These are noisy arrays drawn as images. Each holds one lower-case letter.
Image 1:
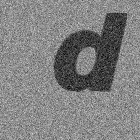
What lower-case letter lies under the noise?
d
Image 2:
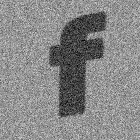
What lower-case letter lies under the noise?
f
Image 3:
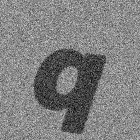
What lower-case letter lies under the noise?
q
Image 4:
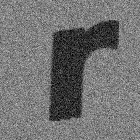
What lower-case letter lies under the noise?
r
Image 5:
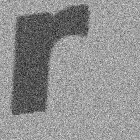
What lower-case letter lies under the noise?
r
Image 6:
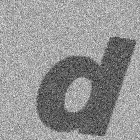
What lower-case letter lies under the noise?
d
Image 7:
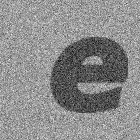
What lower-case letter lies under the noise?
e
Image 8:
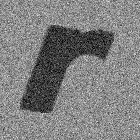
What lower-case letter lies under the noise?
r
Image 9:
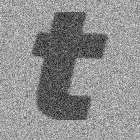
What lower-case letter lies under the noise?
t
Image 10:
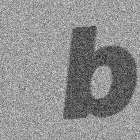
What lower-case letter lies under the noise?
b
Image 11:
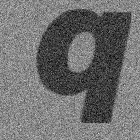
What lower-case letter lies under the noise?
q
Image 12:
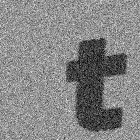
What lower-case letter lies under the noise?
t
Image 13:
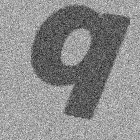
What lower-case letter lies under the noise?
q
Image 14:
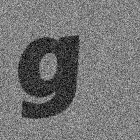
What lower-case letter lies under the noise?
g
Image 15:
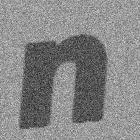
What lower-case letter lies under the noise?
n
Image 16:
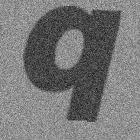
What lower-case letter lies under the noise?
q
